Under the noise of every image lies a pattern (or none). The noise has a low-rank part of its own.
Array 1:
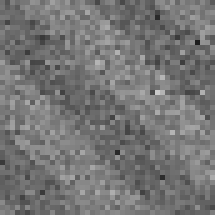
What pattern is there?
diagonal stripes
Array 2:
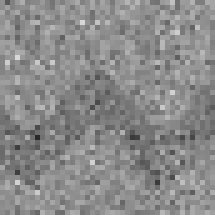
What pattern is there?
a wavy band
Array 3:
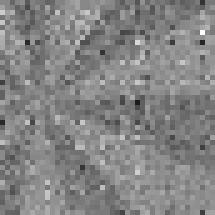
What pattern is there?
spokes from one point
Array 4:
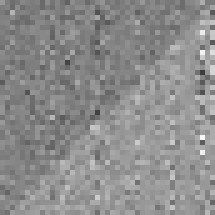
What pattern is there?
a sharp edge
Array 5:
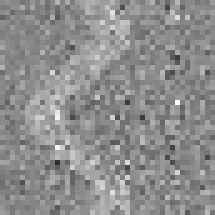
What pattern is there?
a wavy band
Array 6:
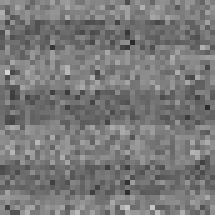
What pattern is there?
horizontal stripes
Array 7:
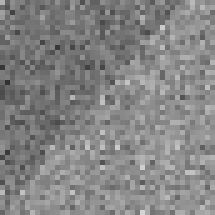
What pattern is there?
a sharp edge
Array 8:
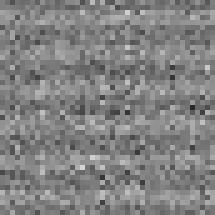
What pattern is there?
horizontal stripes
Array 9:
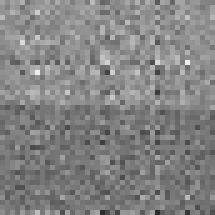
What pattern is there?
a sharp edge
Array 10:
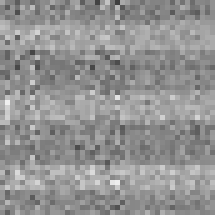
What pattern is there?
horizontal stripes
